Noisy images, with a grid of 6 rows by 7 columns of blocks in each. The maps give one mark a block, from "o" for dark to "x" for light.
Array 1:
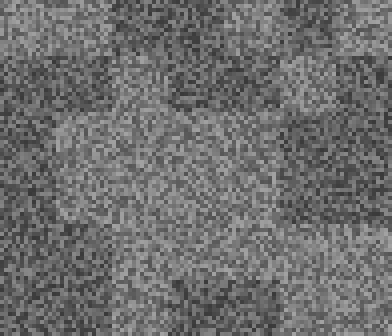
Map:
xxooxox
ooxooxo
oxxxxoo
oxxxxoo
ooxxxxx
ooxooxx
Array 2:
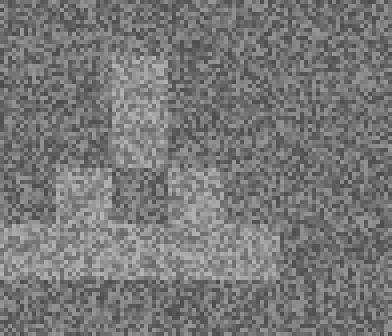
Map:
ooooooo
ooxoooo
ooxoooo
oxoxooo
xxxxxoo
ooooooo
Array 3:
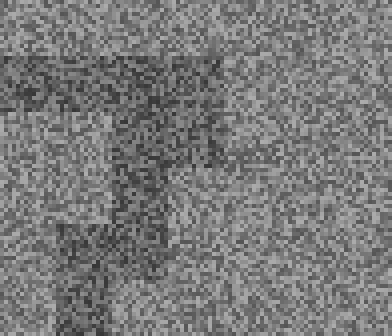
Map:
xxxxxxx
ooooxxx
xxooxxx
xxoxxxx
xooxxxx
xoxxxxx
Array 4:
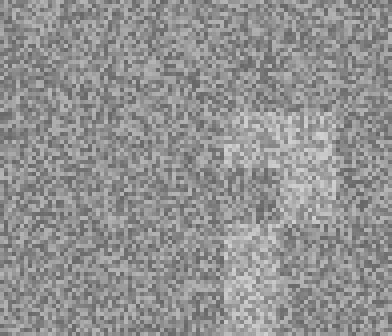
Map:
ooooooo
ooooooo
ooooxxo
oooooxo
ooooxoo
ooooxoo
